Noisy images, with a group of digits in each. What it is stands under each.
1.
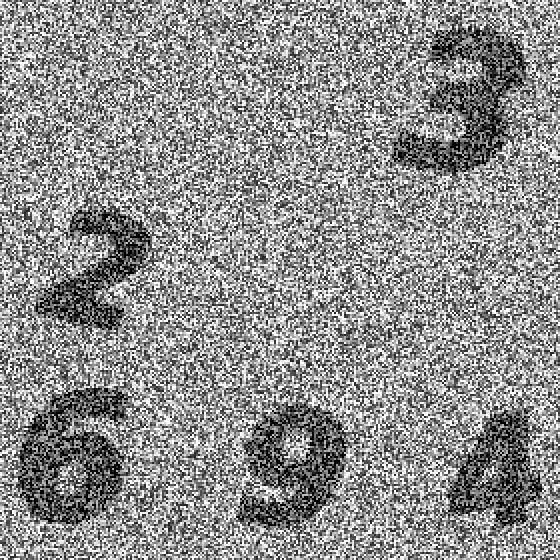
top right: 3; middle left: 2; bottom left: 6; bottom middle: 9; bottom right: 4
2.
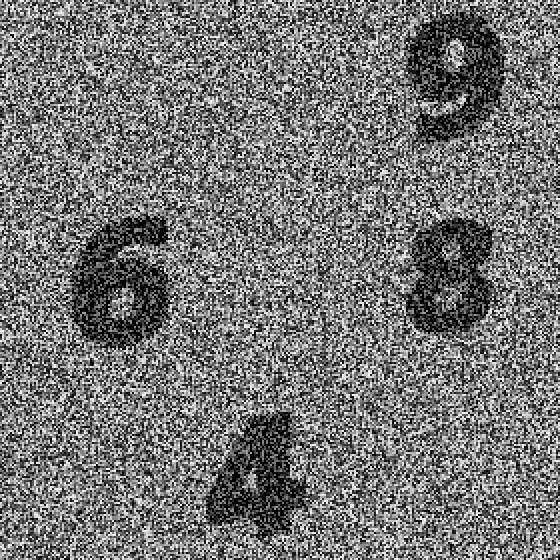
top right: 9; middle left: 6; middle right: 8; bottom middle: 4
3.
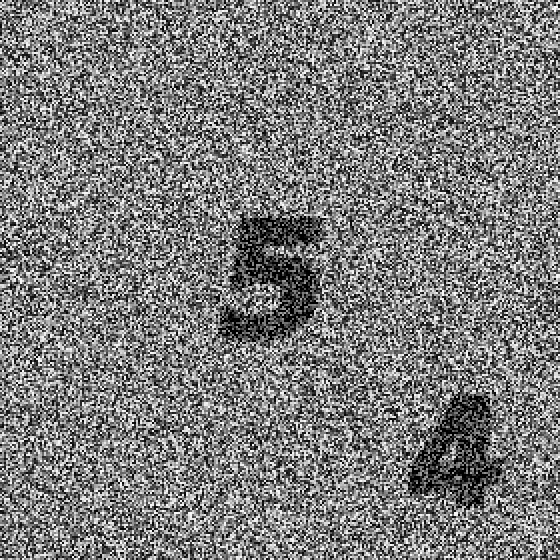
centre: 5; bottom right: 4
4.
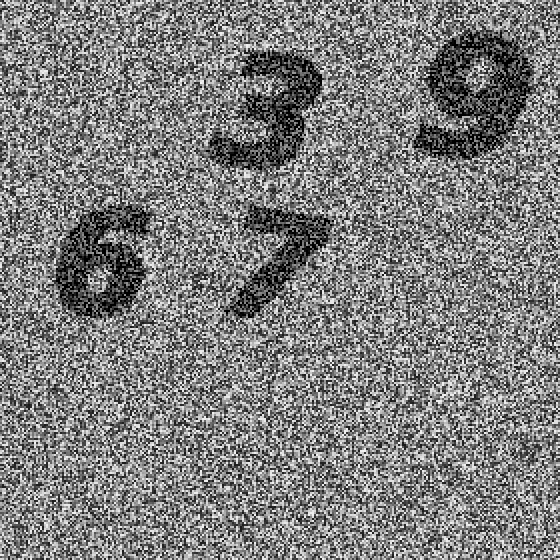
top middle: 3; top right: 9; middle left: 6; centre: 7
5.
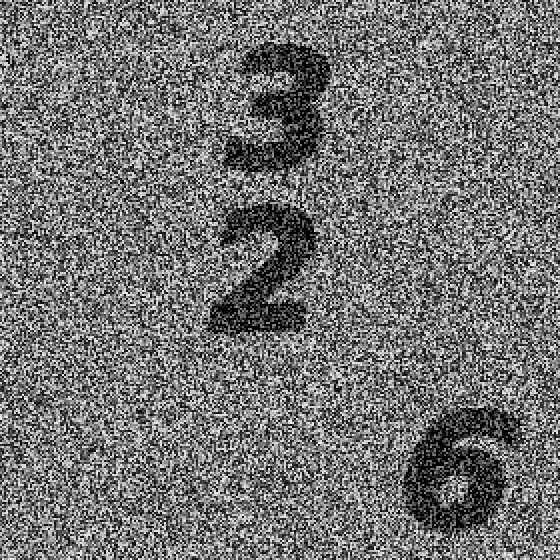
top middle: 3; centre: 2; bottom right: 6
